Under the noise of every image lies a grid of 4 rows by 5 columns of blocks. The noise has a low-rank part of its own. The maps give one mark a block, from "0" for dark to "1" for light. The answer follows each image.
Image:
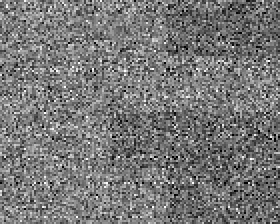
11100
11111
11000
11100
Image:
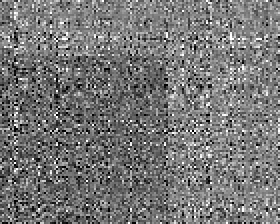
11111
00011
00011
00011
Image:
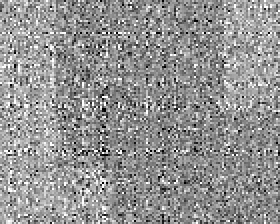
10001
10001
10000
11000
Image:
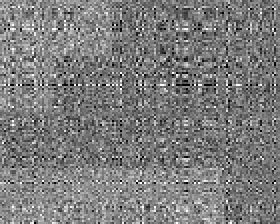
11000
10000
00000
11110
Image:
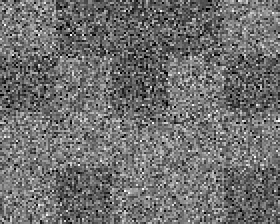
10001
01010
11111
10110
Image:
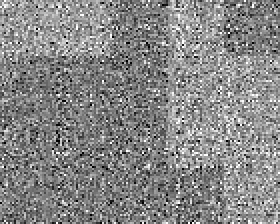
11010
00011
00011
00001
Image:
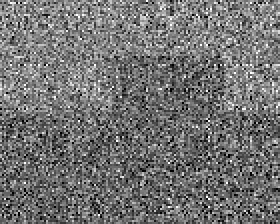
11111
11001
00000
00000
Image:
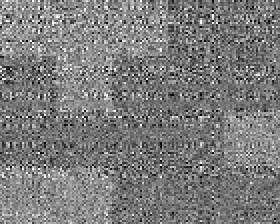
11100
01000
00001
11000
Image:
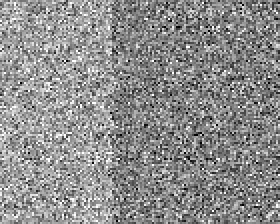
11000
11000
11000
11000
